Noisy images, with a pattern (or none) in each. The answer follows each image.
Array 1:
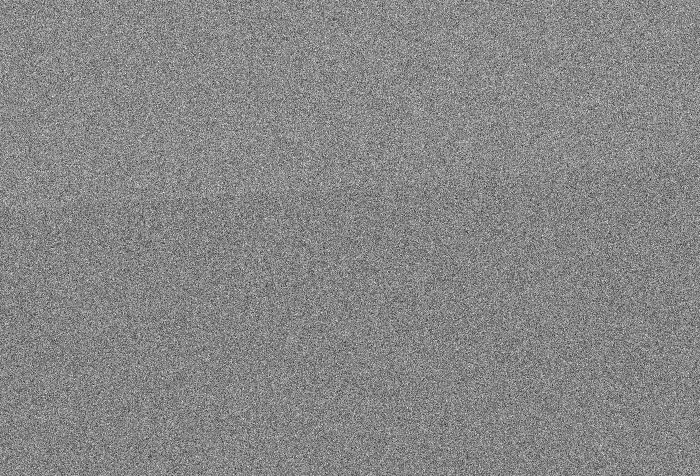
a sharp edge
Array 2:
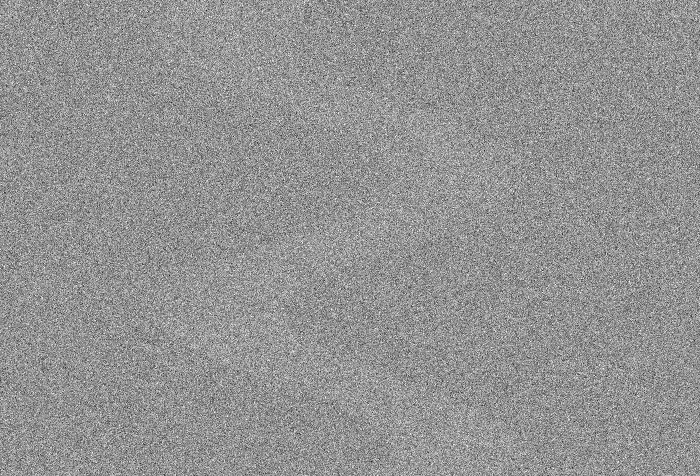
a wavy band
